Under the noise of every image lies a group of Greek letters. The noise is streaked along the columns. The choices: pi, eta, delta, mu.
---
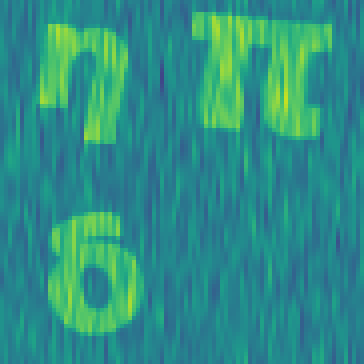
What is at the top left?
eta
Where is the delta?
bottom left
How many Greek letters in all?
3
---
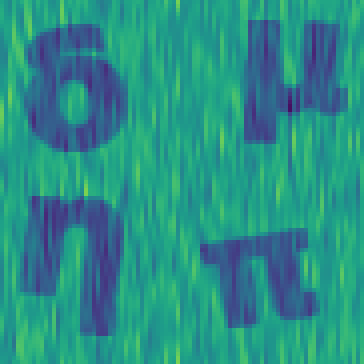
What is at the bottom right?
pi
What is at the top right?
mu
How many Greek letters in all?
4
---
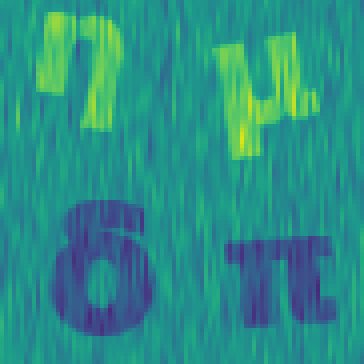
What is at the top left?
eta
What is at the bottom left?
delta
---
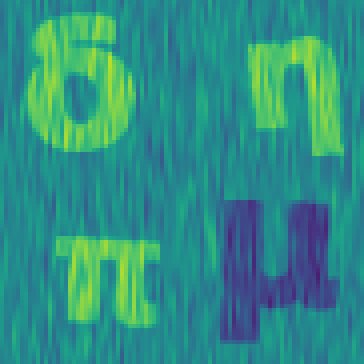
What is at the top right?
eta
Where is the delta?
top left
